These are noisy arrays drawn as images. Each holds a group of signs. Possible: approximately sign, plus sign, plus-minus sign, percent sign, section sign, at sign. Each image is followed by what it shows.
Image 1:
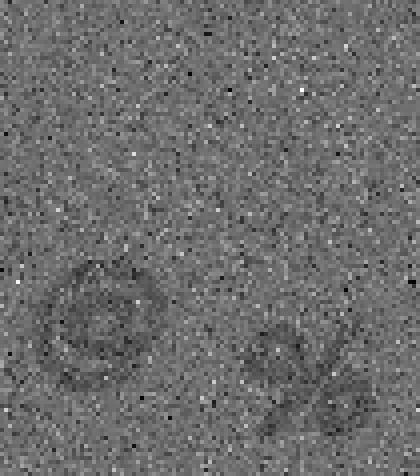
bottom left: at sign; bottom right: percent sign
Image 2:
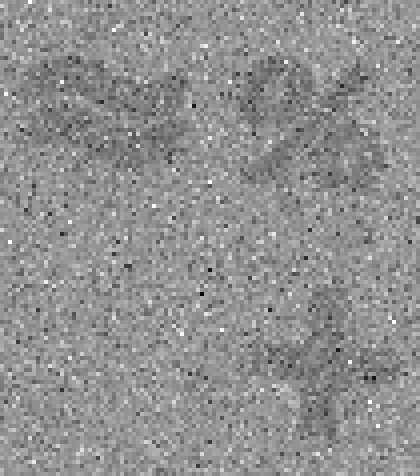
top left: approximately sign; top right: percent sign; bottom right: plus sign
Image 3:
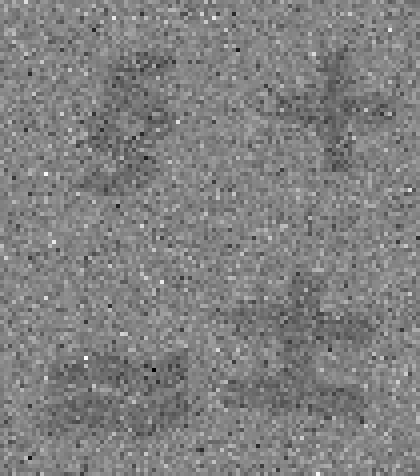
top left: section sign; top right: plus sign; bottom left: approximately sign; bottom right: plus-minus sign
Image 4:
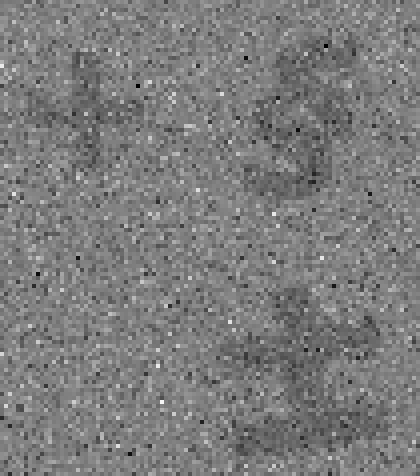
top left: plus sign; top right: section sign; bottom right: plus-minus sign
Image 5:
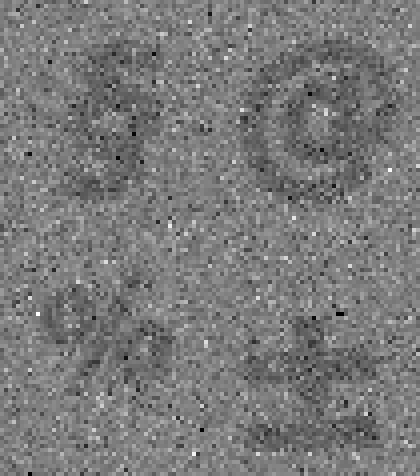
top left: section sign; top right: at sign; bottom left: percent sign; bottom right: plus-minus sign
